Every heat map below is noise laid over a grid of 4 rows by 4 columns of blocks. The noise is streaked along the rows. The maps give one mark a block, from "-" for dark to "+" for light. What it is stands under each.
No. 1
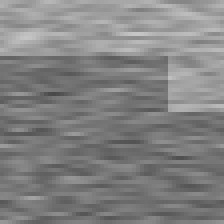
+ + + +
- - - +
- - - -
- - - -
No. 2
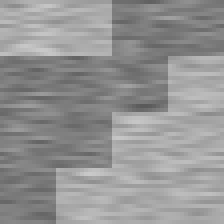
+ + - -
- - - +
- - + +
- + + +
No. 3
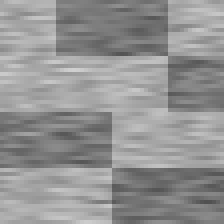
+ - - +
+ + + -
- - + +
+ + - -
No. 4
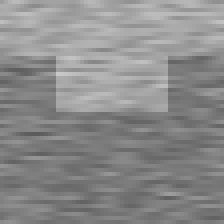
+ + + +
- + + -
- - - -
- - - -
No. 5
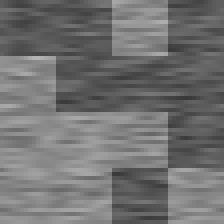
- - + -
+ - - -
+ + + -
+ + - +
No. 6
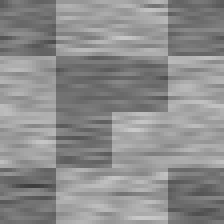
- + + -
+ - - +
+ - + +
- + + -
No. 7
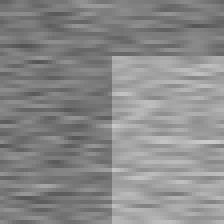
- - - -
- - + +
- - + +
- - + +
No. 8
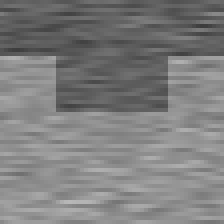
- - - -
+ - - +
+ + + +
+ + + +
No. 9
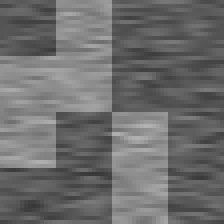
- + - -
+ + - -
+ - + -
- - + -
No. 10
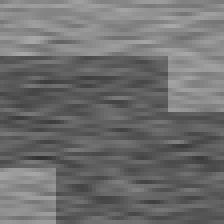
+ + + +
- - - +
- - - -
+ - - -
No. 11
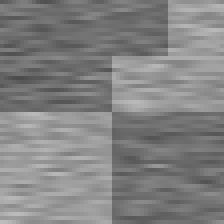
- - - +
- - + +
+ + - -
+ + - -
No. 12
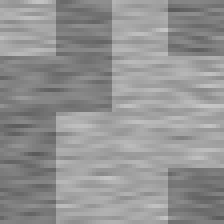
+ - + -
- - + +
- + + +
- + + -
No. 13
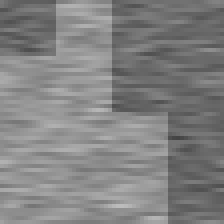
- + - -
+ + - -
+ + + -
+ + + -
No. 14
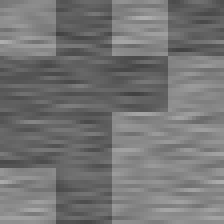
+ - + -
- - - +
- - + +
+ - + +
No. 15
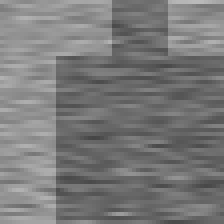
+ + - +
+ - - -
+ - - -
+ - - -
